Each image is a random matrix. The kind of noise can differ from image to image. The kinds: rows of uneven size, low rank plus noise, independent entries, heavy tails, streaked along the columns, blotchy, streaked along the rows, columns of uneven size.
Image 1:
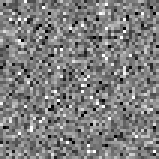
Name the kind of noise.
heavy tails
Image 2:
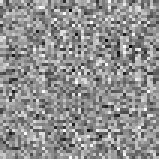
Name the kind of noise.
low rank plus noise
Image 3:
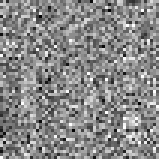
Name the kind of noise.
low rank plus noise
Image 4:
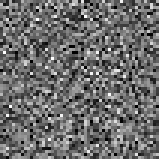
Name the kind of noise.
low rank plus noise
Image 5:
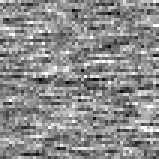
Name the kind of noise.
streaked along the rows
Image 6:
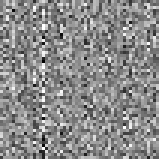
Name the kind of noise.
columns of uneven size
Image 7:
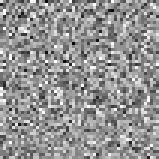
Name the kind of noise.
low rank plus noise
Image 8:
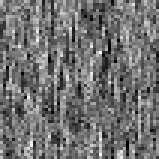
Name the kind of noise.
streaked along the columns
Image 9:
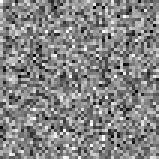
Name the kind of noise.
independent entries
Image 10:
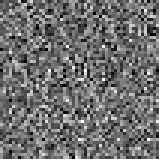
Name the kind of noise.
low rank plus noise
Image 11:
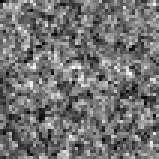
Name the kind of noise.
blotchy
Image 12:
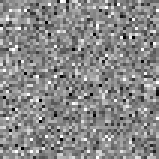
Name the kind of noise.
heavy tails
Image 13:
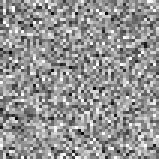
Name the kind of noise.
independent entries
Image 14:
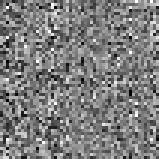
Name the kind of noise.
columns of uneven size
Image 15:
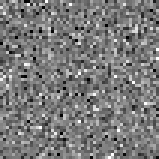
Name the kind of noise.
heavy tails
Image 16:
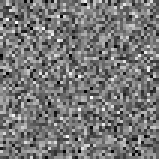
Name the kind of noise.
independent entries
